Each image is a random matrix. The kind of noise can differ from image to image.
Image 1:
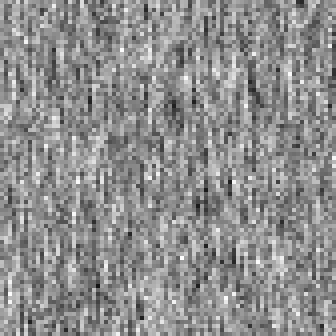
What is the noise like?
streaked along the columns
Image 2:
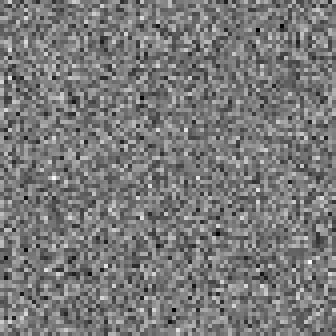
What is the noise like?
low rank plus noise
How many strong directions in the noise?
two
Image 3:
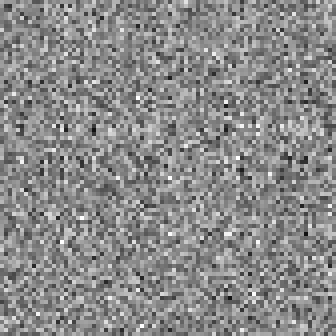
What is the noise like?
low rank plus noise
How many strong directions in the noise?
one
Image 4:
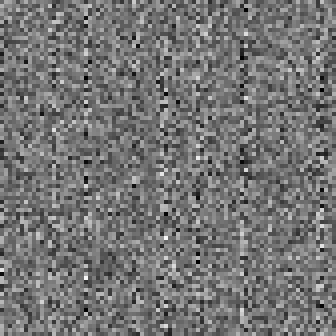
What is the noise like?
columns of uneven size
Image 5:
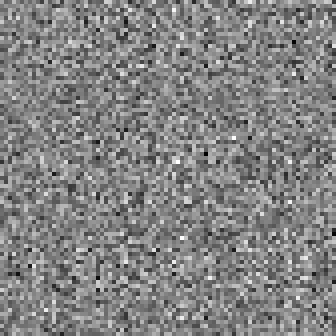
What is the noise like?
low rank plus noise
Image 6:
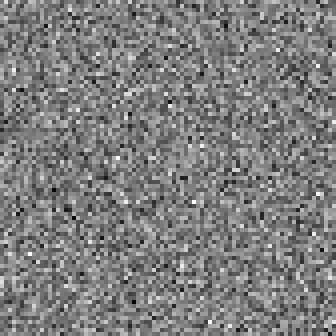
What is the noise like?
independent entries
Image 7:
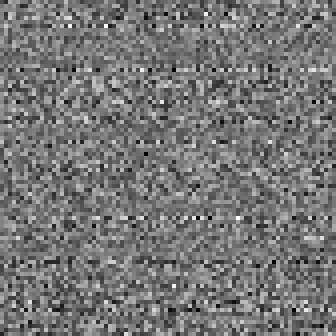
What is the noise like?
rows of uneven size
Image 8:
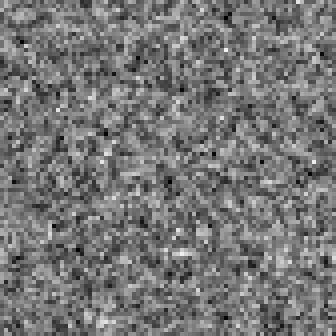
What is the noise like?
blotchy
